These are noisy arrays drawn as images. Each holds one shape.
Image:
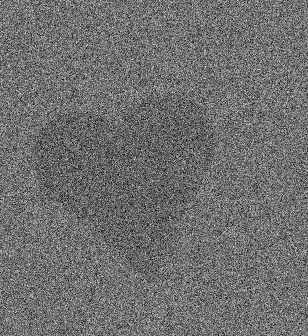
heart
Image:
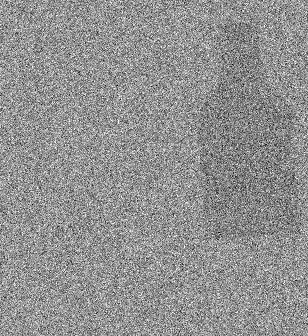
bottle
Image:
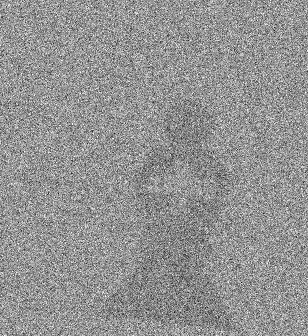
chess bishop
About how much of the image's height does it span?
two thirds
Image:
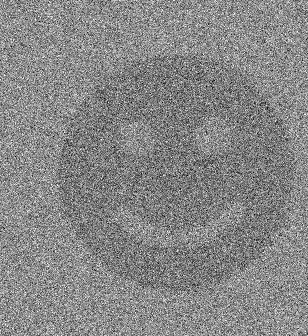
smiling face
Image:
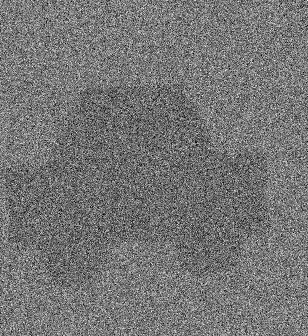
car
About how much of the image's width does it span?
nearly all
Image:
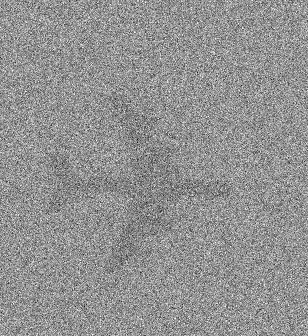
airplane
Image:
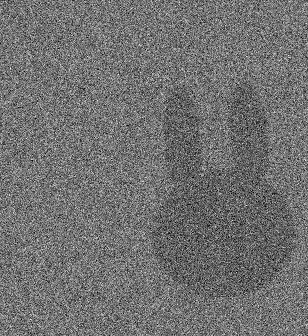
rabbit's head
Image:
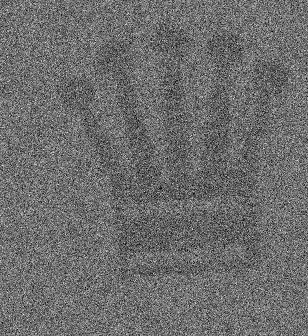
chess queen
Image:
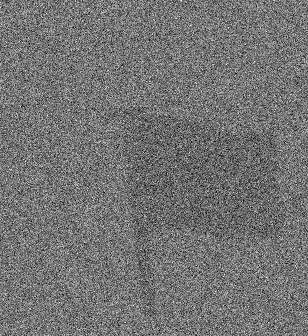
flag
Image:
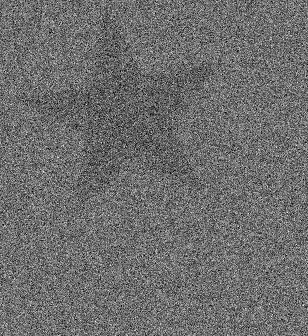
star
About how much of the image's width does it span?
two thirds
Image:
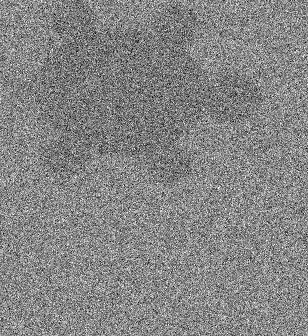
turtle
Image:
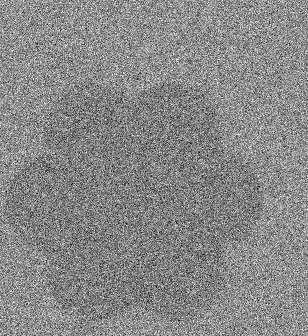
flower
